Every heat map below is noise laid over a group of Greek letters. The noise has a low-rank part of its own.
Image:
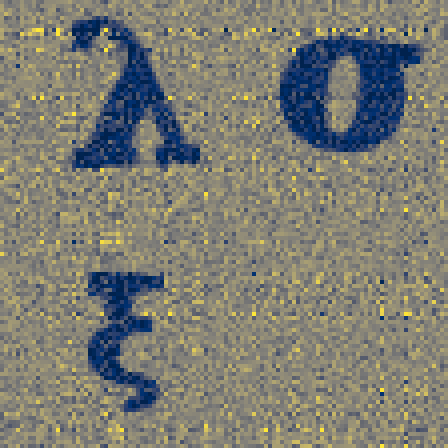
top left: lambda; top right: sigma; bottom left: xi
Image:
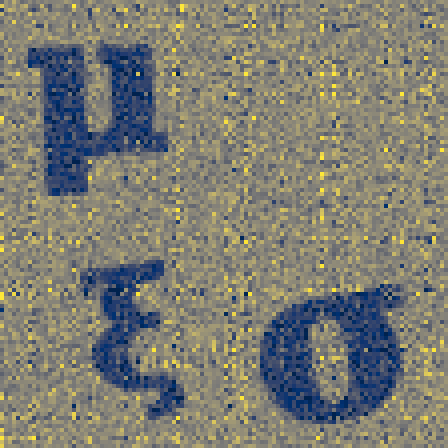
top left: mu; bottom left: xi; bottom right: sigma
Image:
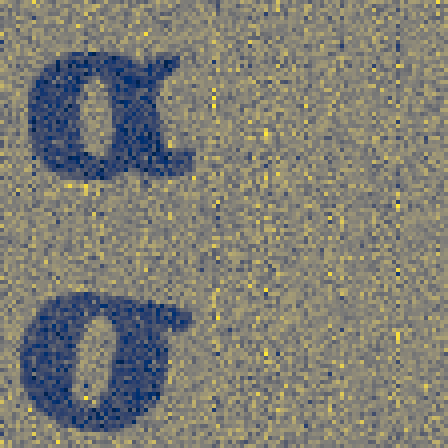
top left: alpha; bottom left: sigma
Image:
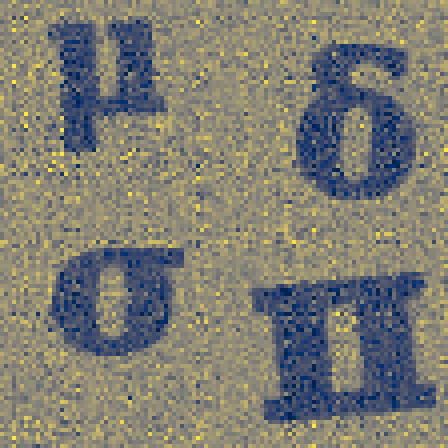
top left: mu; top right: delta; bottom left: sigma; bottom right: pi
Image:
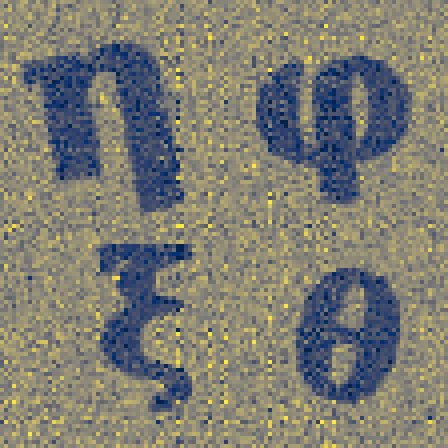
top left: eta; top right: phi; bottom left: xi; bottom right: theta
